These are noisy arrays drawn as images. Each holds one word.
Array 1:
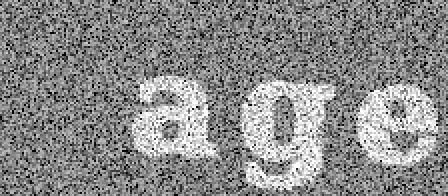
age
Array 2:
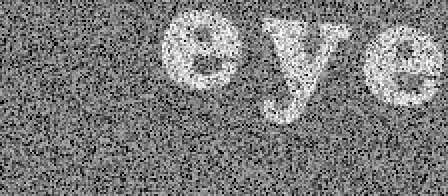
eye
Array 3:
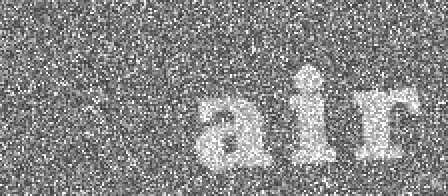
air
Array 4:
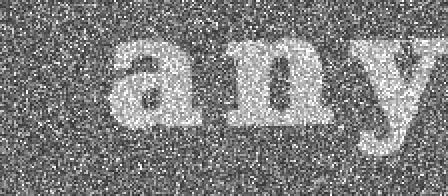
any
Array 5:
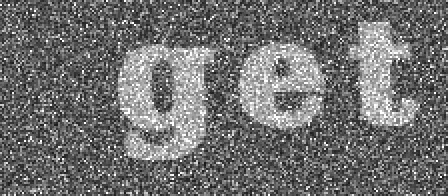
get
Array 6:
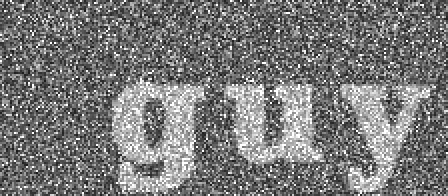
guy
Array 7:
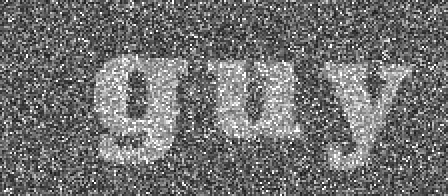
guy
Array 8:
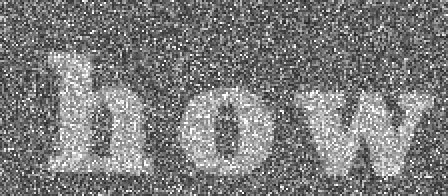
how
